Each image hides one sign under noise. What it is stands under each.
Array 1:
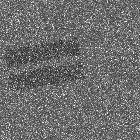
dark equals sign
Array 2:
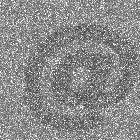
dark at sign
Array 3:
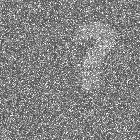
light question mark
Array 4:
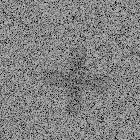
dark plus sign
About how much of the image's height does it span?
half
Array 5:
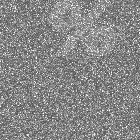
light percent sign
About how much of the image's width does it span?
half
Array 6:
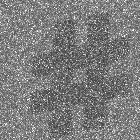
dark hash sign
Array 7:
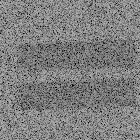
dark equals sign
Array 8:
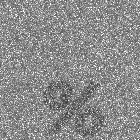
dark percent sign, bottom middle
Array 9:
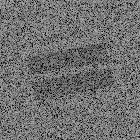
dark equals sign
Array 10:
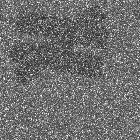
dark not-equal sign
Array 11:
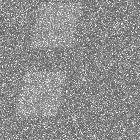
light colon
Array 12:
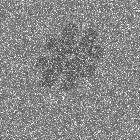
dark hash sign
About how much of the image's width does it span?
half
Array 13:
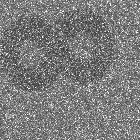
dark infinity sign
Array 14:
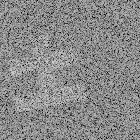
light plus-minus sign
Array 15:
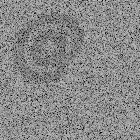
dark at sign
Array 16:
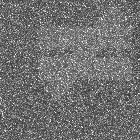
light not-equal sign
